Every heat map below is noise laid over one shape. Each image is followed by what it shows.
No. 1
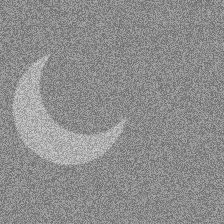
light crescent
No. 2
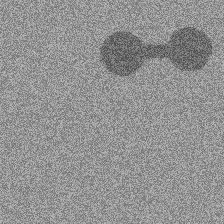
dark dumbbell
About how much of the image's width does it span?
half
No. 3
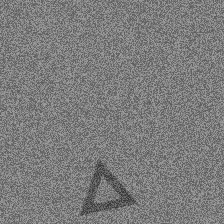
dark triangle frame, bottom middle
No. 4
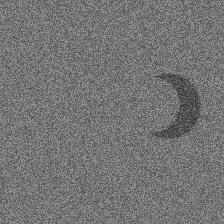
dark crescent, middle right
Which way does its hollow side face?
left
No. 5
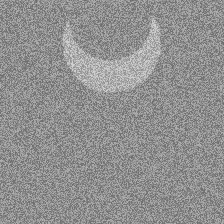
light crescent, top middle
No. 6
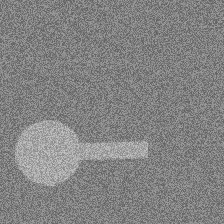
light lollipop
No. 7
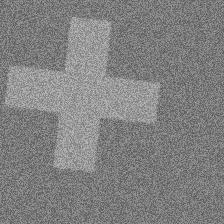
light cross
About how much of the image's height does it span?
two thirds
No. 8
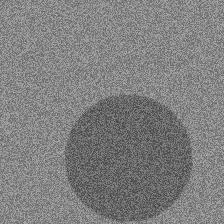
dark disc
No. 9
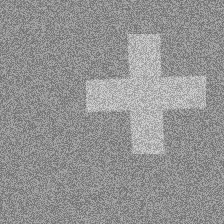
light cross
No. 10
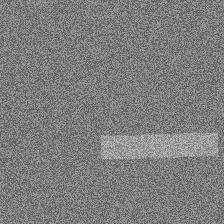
light bar
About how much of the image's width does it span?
half
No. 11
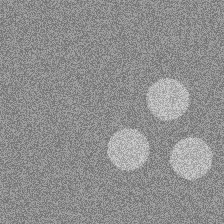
light three dots
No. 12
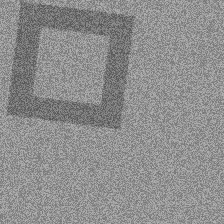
dark square frame
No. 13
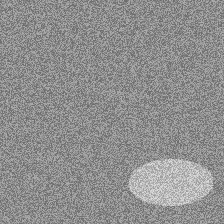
light ellipse, bottom right
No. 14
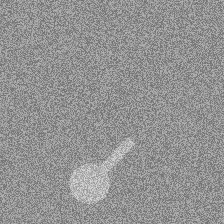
light lollipop, bottom middle
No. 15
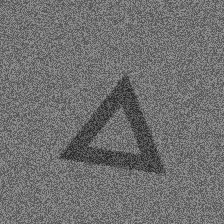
dark triangle frame
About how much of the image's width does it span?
half
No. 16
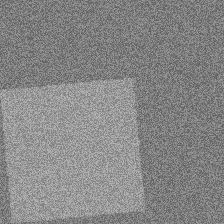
light square
